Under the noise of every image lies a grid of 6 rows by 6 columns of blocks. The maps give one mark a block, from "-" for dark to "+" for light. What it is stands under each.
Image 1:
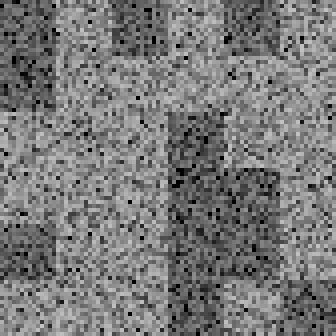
-+-+-+
-+++++
+++-++
+++--+
-++--+
+++-+-
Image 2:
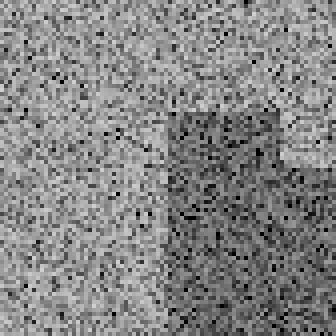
++++++
++++++
+++--+
+++---
+++---
+++---
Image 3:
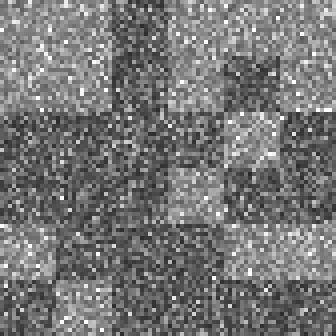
++-+++
++-+-+
----+-
---+--
+---++
-+----
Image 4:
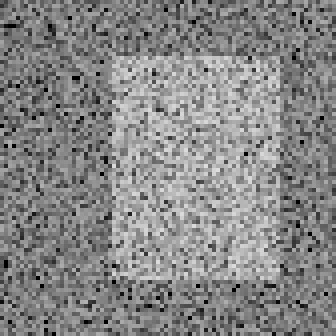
------
--+++-
--+++-
--+++-
--+++-
------
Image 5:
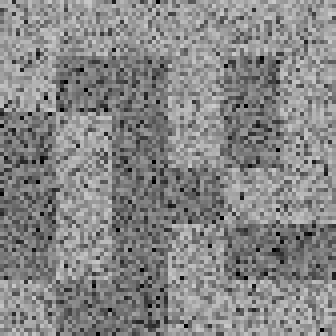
++++++
+--+-+
-+-+-+
-+--++
-+-+--
+--+++
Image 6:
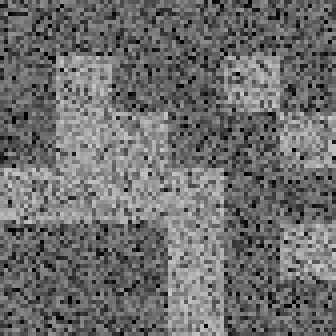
------
-+--+-
-++--+
++++--
---+-+
---+--
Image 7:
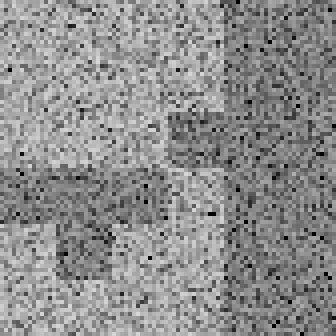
++++--
++++--
+++---
---+--
+-++--
++++--
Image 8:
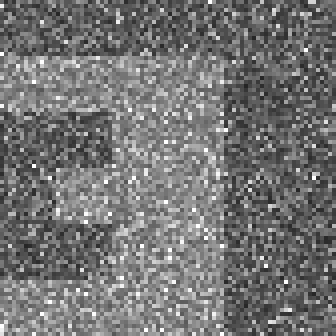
------
++++--
--++--
-+++--
--++--
++++--
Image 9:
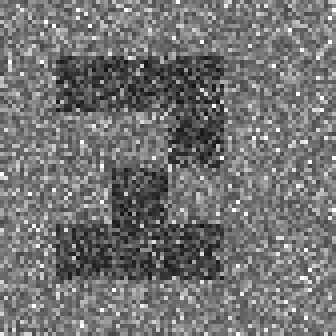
++++++
+---++
+++-++
++-+++
+---++
++++++
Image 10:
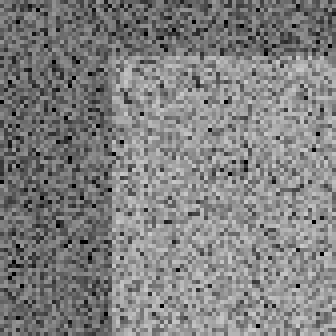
------
--++++
--++++
--++++
--++++
--++++
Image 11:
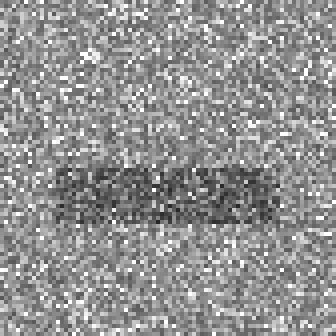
++++++
++++++
++++++
+----+
++++++
++++++
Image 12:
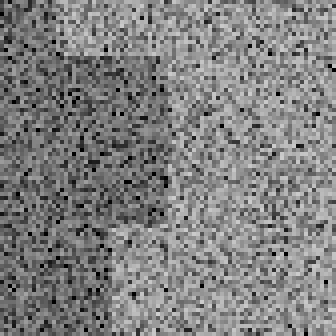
-+++++
---+++
---+++
---+++
--++++
--++++
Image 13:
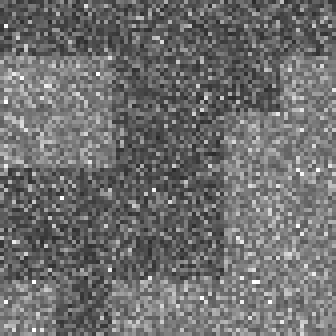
------
++---+
++--++
----++
----++
+-++++
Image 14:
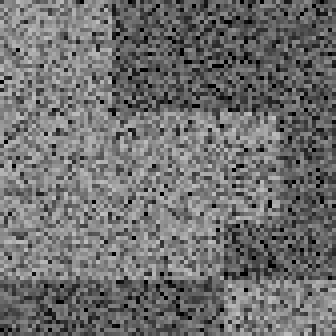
++----
++----
+++++-
+++++-
++++--
----++
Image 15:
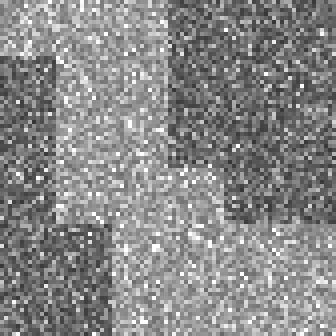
+++---
-++---
-++---
-+++--
--++++
--++++
